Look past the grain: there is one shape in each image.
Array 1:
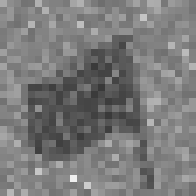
dark flag
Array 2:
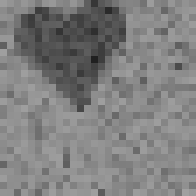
dark heart
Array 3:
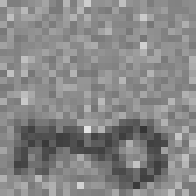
dark key
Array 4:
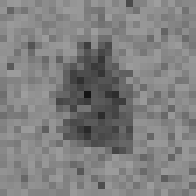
dark chess knight
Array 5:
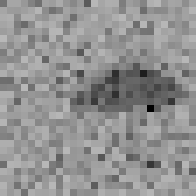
dark umbrella
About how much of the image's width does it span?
two thirds
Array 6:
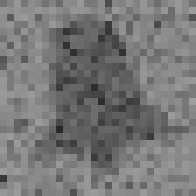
dark bell
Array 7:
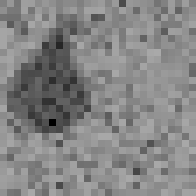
dark pear
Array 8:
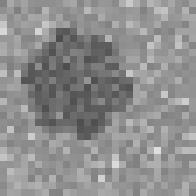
dark flower
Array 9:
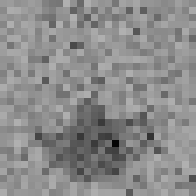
dark teapot
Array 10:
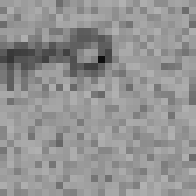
dark key
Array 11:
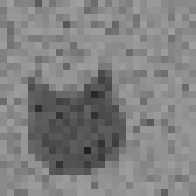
dark cat's head
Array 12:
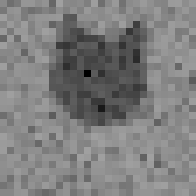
dark cat's head
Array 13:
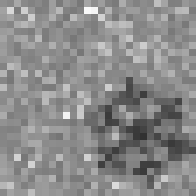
dark snowflake
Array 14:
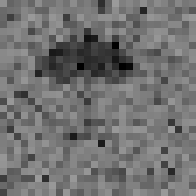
dark umbrella
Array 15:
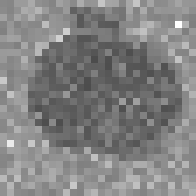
dark apple
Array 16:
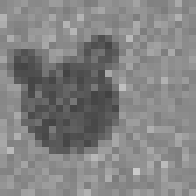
dark bear's head
